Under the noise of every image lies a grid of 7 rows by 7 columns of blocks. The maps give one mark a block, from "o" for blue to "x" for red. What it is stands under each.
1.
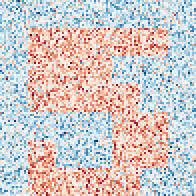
o o o o o o o
o x x x x x o
o x x x o o o
o x x x x o o
o o o o x x o
o x o o x x o
o x x x x o o
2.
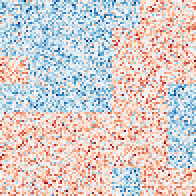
o o o o o x x
o o o o x x x
x o o o x x x
o o o o x x o
x x x x x x o
x x x x x x o
x x x x o x x
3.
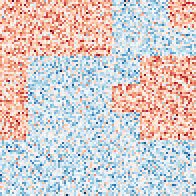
x x x x o o x
x x x x o o o
x o o o o x x
x o o o x x x
x o o o o x x
o o o o o o o
o o o o o o o
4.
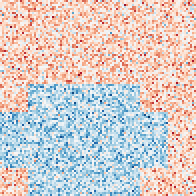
x x x x x x x
x x x x x x x
x x x x x x x
x o o o o x x
o o o o o o x
o o o o o o x
x o o o o x x
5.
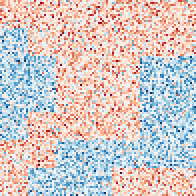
x x x x x x x
o x x x x x x
o o x x x o o
o o x x x o o
o x x x x o o
x x o o o o o
x o o o x x x
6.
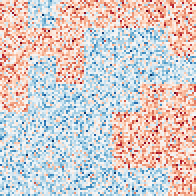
x o x x x x x
x x x o o o x
x o x o o o o
x o o o o x x
o o o o x x x
o o o o x x x
o o o o o o x
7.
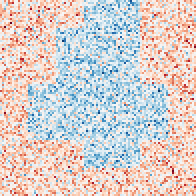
x x x o o x x
x x o o o x x
x x o o o x x
x o o o o o x
x o o o o o x
x x x o o x x
x x x x x x x
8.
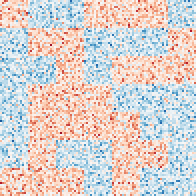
x o o x x x o
o x x o o o x
o o x o x x x
o x x x o o o
o x x x x o o
o x o o x x o
x x x o x o o
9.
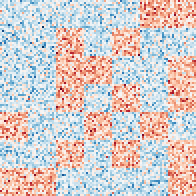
o o o o o x x
o o x o x o o
o o x x o o x
o o x o x o x
x o o x o x o
o o x o x o x
x x o o o o x
